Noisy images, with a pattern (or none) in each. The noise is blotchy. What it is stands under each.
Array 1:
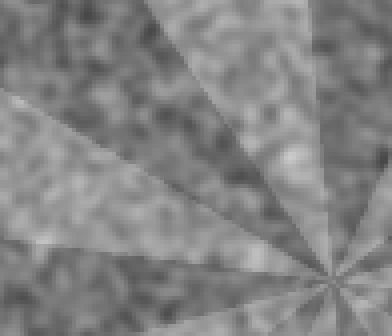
spokes from one point
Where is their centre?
bottom right
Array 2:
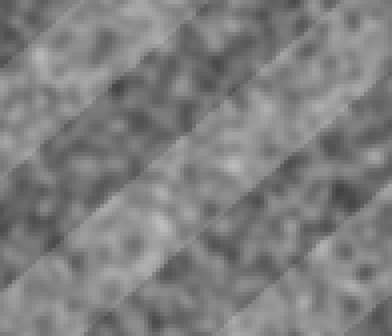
diagonal stripes
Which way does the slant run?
bottom left to top right
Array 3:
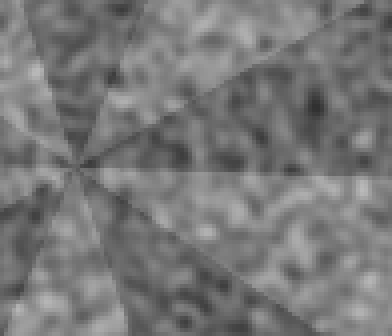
spokes from one point
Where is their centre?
middle left
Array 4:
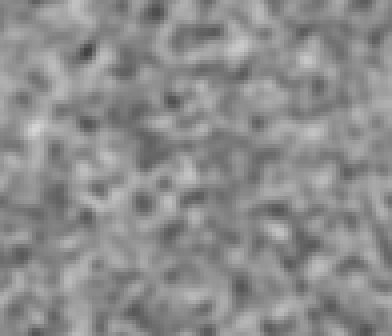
only noise
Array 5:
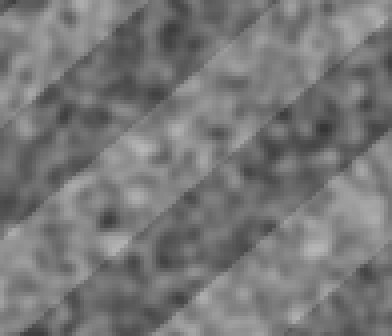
diagonal stripes
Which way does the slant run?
bottom left to top right
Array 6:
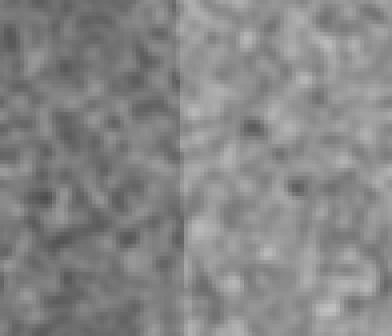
a sharp edge
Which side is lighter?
right
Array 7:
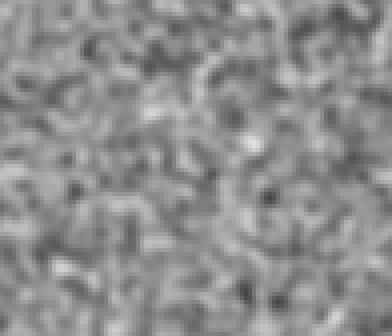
only noise
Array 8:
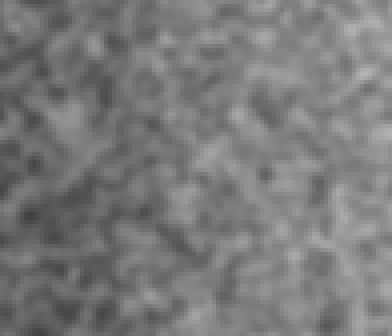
a smooth slope
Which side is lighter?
right
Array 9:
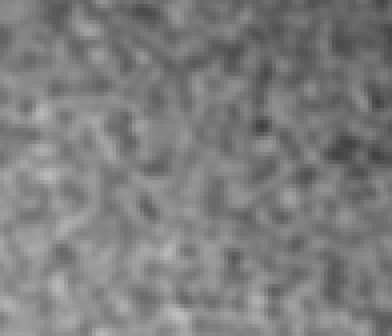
a smooth slope
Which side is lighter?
bottom left
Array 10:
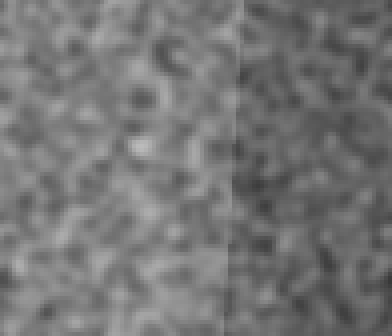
a sharp edge
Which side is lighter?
left
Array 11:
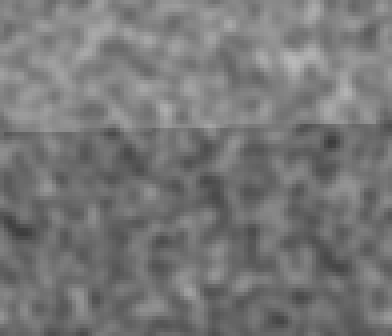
a sharp edge
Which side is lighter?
top
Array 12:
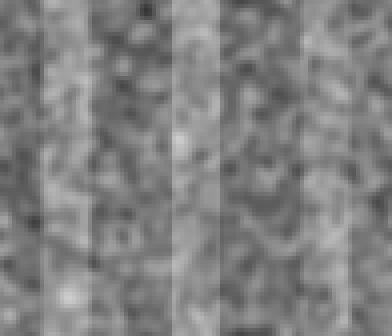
vertical stripes
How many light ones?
3
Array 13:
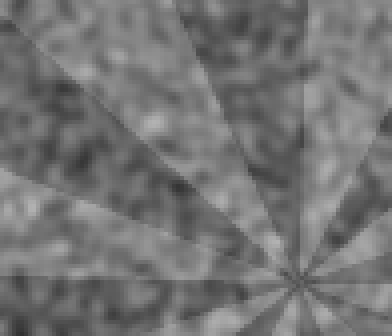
spokes from one point
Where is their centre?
bottom right
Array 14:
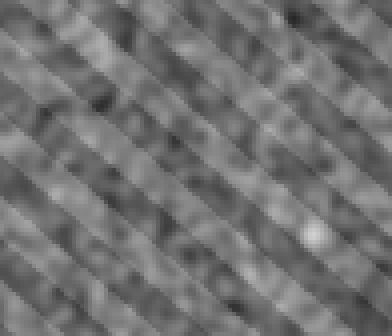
diagonal stripes
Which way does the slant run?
top left to bottom right
